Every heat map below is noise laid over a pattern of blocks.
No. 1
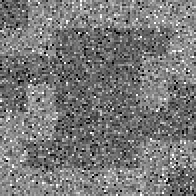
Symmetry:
the same after a half turn
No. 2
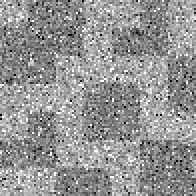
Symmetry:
mirrored about the diagonal from the top left
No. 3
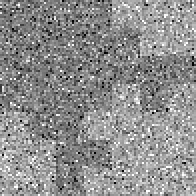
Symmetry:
mirrored about the diagonal from the top left
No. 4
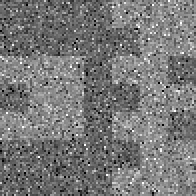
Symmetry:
top and bottom mirror each other
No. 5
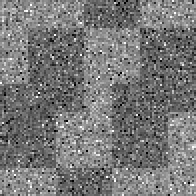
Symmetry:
the same after a half turn
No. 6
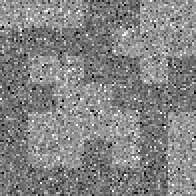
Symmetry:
mirrored about the diagonal from the bottom left
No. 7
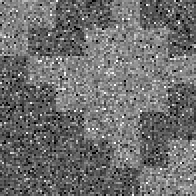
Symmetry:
mirrored about the diagonal from the bottom left
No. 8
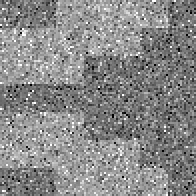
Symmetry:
top and bottom mirror each other
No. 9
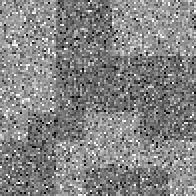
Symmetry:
no symmetry
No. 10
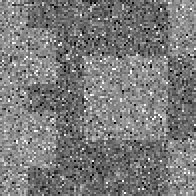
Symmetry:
top and bottom mirror each other
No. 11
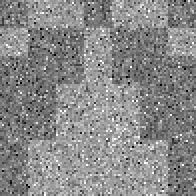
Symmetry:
left and right mirror each other
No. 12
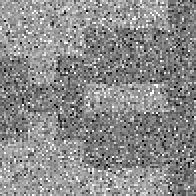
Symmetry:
top and bottom mirror each other
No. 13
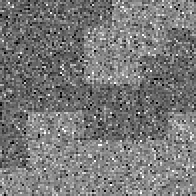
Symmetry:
no symmetry
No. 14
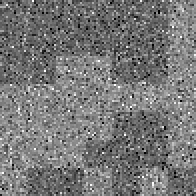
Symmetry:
no symmetry
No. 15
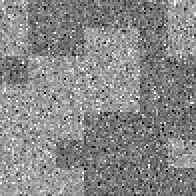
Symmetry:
no symmetry
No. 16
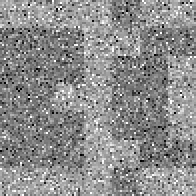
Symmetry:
top and bottom mirror each other
